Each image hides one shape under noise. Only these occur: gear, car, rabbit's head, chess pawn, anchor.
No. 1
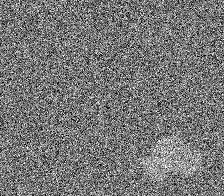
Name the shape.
car
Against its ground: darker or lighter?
lighter
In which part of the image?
bottom right
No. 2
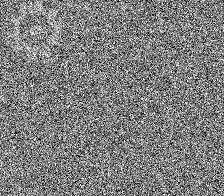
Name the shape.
gear
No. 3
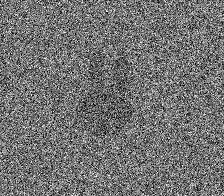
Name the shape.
rabbit's head
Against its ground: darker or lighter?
darker
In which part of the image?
centre
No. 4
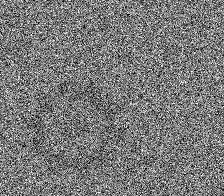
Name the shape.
gear
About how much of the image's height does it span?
half
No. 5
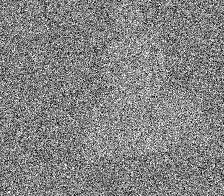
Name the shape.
chess pawn
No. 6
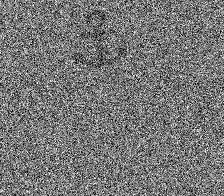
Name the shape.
anchor
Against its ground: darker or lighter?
darker
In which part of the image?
top middle
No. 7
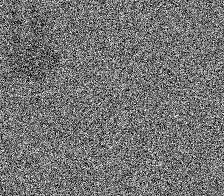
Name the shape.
rabbit's head
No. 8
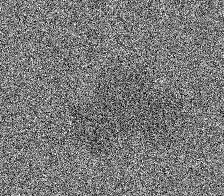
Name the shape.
car
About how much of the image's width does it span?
half
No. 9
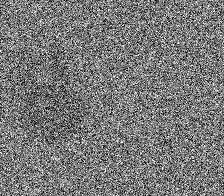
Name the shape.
rabbit's head
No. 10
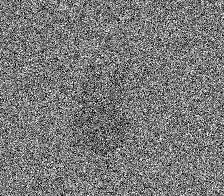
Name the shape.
rabbit's head
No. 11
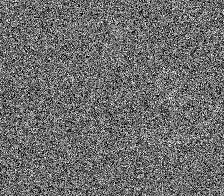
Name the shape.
anchor
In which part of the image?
middle right
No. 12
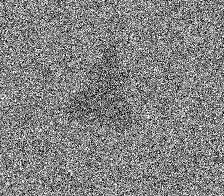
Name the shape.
chess pawn
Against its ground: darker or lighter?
darker
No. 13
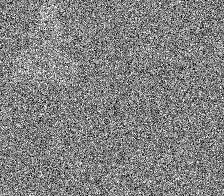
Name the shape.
chess pawn
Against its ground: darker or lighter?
lighter
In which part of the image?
top left
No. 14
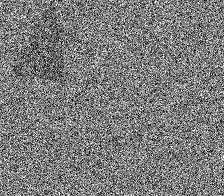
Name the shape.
chess pawn
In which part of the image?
top left
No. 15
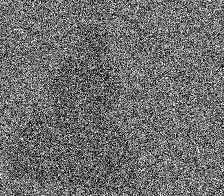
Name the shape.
chess pawn
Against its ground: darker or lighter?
darker
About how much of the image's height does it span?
nearly all
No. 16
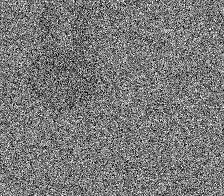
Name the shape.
rabbit's head
